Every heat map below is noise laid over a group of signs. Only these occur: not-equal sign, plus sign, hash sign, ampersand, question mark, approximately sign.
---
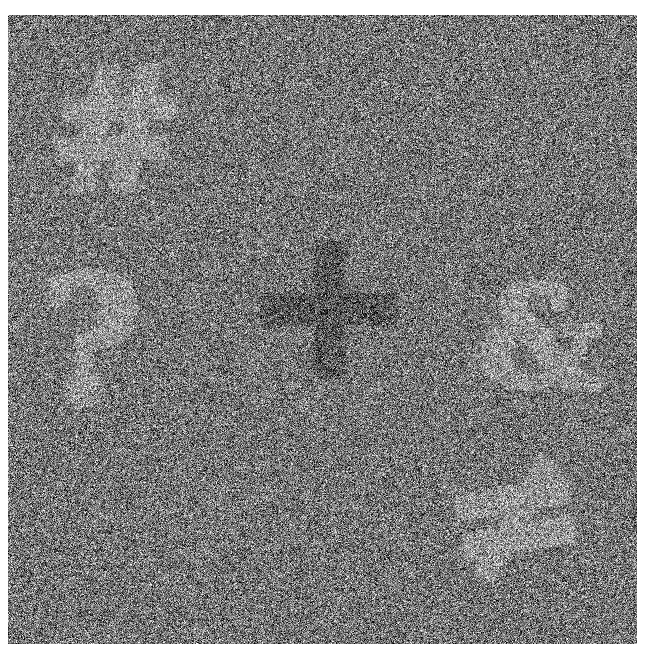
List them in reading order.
top left: light hash sign; middle left: light question mark; centre: dark plus sign; middle right: light ampersand; bottom right: light not-equal sign
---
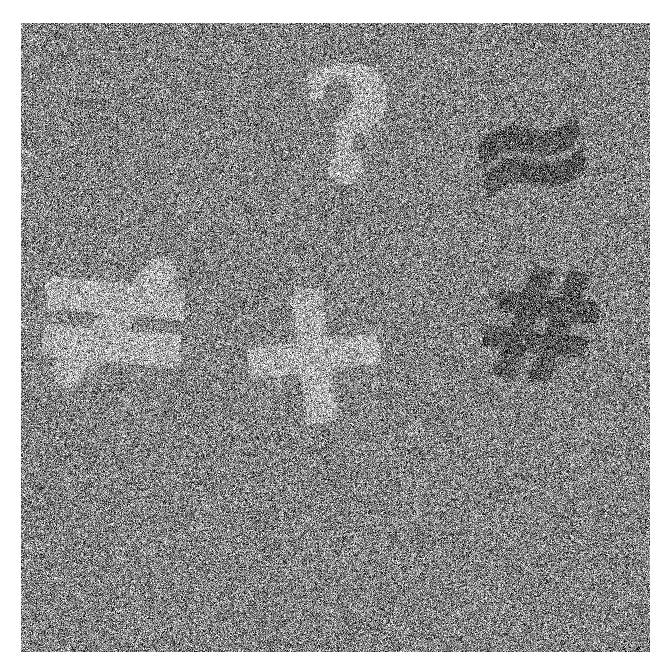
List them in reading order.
top middle: light question mark; top right: dark approximately sign; middle left: light not-equal sign; centre: light plus sign; middle right: dark hash sign
